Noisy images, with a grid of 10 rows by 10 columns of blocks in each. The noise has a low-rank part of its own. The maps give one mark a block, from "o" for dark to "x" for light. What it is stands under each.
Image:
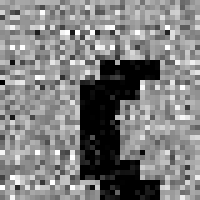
x x x x x x x x x x
x x x x x x x x x x
x x x x x x x x x x
x x x x x o o o x x
x x x x o o o x x x
x x x x o o x x x x
x x x x o o x x x x
x x x x o o x x x x
x x x x o o o x x x
x x x x x o o o x x
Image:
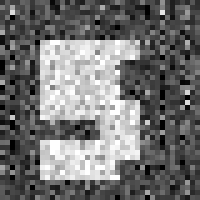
o o o o o o o o o o
o o o o o o o o o o
o o x x x x x o o o
o o x x x x o o o o
o o x x x x o o o o
o o x x x x x o o o
o o o o o x x o o o
o o x x x x x o o o
o o x x x x o o o o
o o o o o o o o o o
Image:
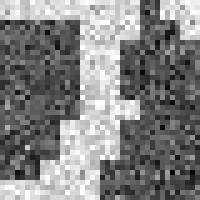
x x x x x x x o x x
o o o o x x x o o x
o o o o x x o o o o
o o o o x x o o o o
o o o o x x o o o o
o o o o x x x o o o
o o o x x x o o o o
o o o x x x o o o o
o o x x x o o o o o
x x x x x o o o o o
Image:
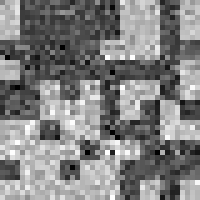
x o o o o o x x o x
x o o o o o x x o x
o o o o o x x x o o
x o o o o o o o o x
o o x o x o x x o x
o o x x x o x o x o
x x o x x o o o x x
x x x x o x x o o o
o x x o x x o o o o
x x x x x x o x o x
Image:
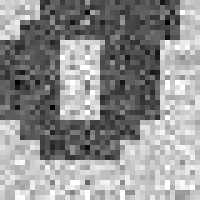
x x o o o o o o o x
x o o o o o o o o x
o o o x x o o o x x
o o o x x o o o x x
o o o x x o o o x x
o o o x x o o o x x
x o o o o o o x x x
x x o o o o x x x x
x x x x x x x x x x
x x x x x x x x x x
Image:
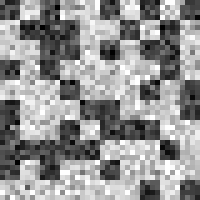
o x o x x o x o x o
x o o o x x o x o x
x x o o x o x o o x
o x o x x x x x o x
x x x o x x x o x o
o x x x o o x x x o
o x x o x o o o x x
o o o o o x x x o x
o x o x x o x x x x
x x x x x x x o x o
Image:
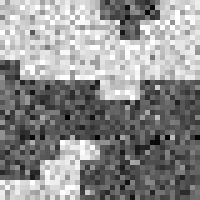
x x x x x o o o x x
x x x x x x o x x x
x x x x x x x x x x
o x x x x x x x x x
o o o o o x x o o o
o o o o o o o o o o
o o o o o o o o o o
o o o x x o o o o o
o o x x o o o o o o
x x x x o o o o o o
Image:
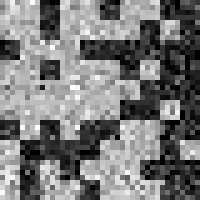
x x o x x o x x o o
x x o x x x x o x o
o x x x o o o o o o
x x o x x x o x o o
x x x x x x x o o o
x x x x x x o o x o
o x o x o o x x o o
x o o o o x x x o x
x o x o x x x o o o
x o x x o x x x o o
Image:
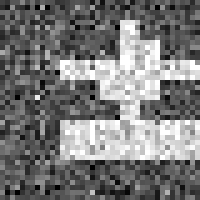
o o o o o o o o o o
o o o o o o x o o o
o o o o o o x x o o
o o o x x x x x x x
o o o o o x x x o o
o o o o o o x o o o
o o o x x x x x x x
o o o x x x x x x x
o o o o o o o o o o
o o o o o o o o o o
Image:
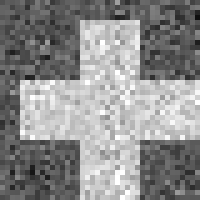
o o o o o o o o o o
o o o o x x x o o o
o o o o x x x o o o
o o o o x x x o o o
o x x x x x x x x x
o x x x x x x x x x
o x x x x x x x x x
o o o o x x x o o o
o o o o x x x o o o
o o o o x x x o o o
